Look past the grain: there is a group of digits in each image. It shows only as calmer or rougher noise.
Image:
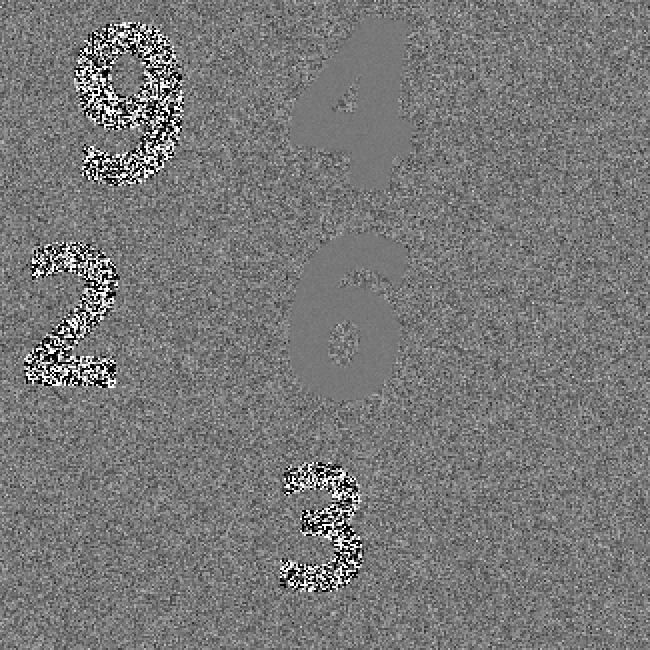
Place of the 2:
middle left
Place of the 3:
bottom middle
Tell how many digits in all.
5
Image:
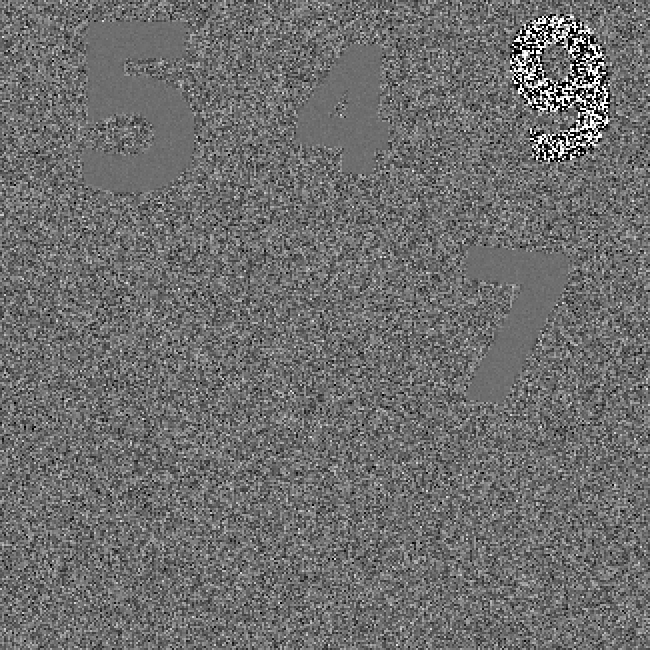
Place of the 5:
top left
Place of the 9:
top right
